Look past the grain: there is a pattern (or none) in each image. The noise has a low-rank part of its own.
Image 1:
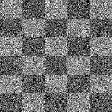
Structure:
a checkerboard
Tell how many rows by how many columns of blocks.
6 by 5
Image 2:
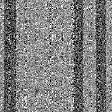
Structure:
bands of columns
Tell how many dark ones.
3
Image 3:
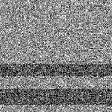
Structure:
bands of rows
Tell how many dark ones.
2
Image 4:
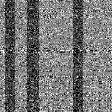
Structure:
bands of columns
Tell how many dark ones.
3
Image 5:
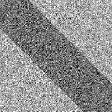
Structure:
a diagonal band
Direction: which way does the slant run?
top left to bottom right
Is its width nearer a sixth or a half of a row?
a half
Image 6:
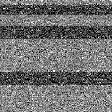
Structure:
bands of rows
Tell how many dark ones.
3
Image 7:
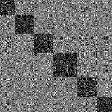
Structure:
blocks along the diagonal
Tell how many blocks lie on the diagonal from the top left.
6
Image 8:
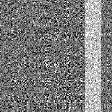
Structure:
one band of columns
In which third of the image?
right
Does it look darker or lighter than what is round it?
lighter
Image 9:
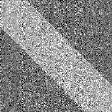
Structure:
a diagonal band
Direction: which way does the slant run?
top left to bottom right
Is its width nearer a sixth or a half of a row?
a half
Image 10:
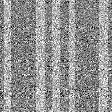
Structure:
bands of columns
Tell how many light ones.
5
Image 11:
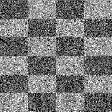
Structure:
a checkerboard
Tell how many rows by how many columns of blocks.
6 by 4
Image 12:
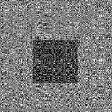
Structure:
one block
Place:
centre
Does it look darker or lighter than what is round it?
darker
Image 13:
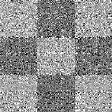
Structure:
a checkerboard
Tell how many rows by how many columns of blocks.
3 by 3
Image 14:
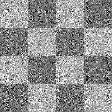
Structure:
a checkerboard
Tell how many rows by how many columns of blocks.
4 by 4
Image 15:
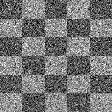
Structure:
a checkerboard
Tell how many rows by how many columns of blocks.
6 by 5
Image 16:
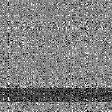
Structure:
one band of rows
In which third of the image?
bottom
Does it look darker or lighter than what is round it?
darker
